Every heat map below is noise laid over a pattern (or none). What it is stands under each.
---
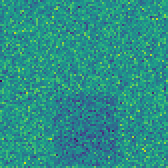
one block
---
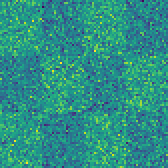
a checkerboard
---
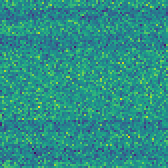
bands of rows
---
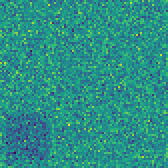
one block
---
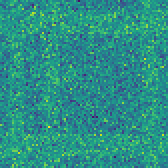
bands of rows crossing bands of columns
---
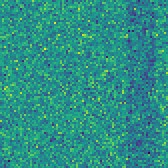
one band of columns
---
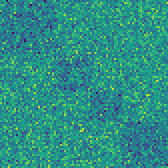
blocks along the diagonal
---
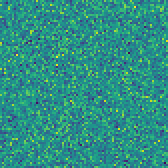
only noise
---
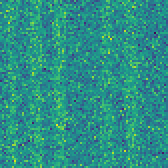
bands of columns
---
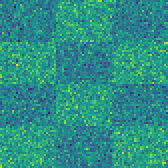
a checkerboard
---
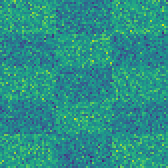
a checkerboard
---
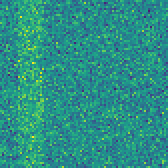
one band of columns
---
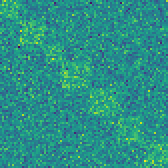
blocks along the diagonal
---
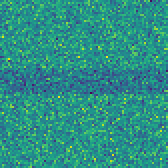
one band of rows
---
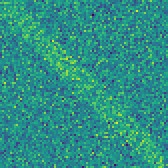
a diagonal band
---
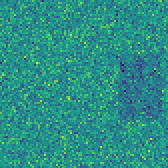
one block
